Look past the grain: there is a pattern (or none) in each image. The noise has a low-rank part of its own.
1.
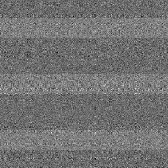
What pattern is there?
horizontal stripes
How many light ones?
3
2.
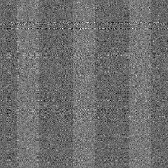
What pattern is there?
vertical stripes
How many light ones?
3
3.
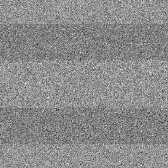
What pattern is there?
horizontal stripes
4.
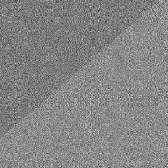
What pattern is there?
a sharp edge
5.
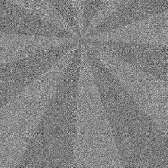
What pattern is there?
spokes from one point
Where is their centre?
top middle
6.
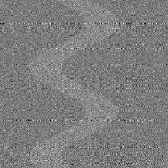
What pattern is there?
a wavy band
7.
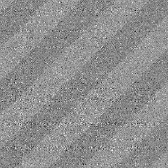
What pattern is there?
diagonal stripes
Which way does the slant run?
bottom left to top right
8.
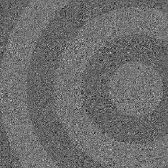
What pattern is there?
rings round one point
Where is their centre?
middle right
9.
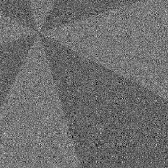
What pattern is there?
spokes from one point
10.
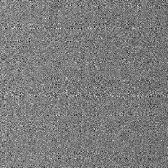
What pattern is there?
a smooth slope
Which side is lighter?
left
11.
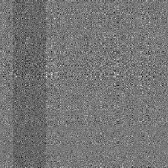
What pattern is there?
one vertical stripe
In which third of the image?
left
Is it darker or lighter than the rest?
darker
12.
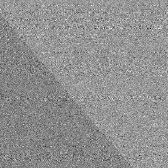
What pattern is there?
a sharp edge
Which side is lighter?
top right
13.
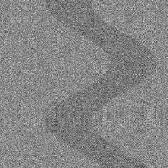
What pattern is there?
a wavy band
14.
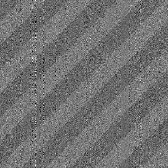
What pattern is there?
diagonal stripes
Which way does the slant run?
bottom left to top right
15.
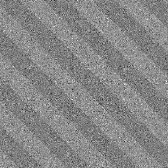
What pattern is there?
diagonal stripes
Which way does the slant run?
top left to bottom right
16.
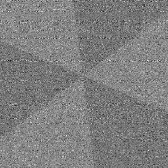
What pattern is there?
spokes from one point
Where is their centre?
centre
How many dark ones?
3
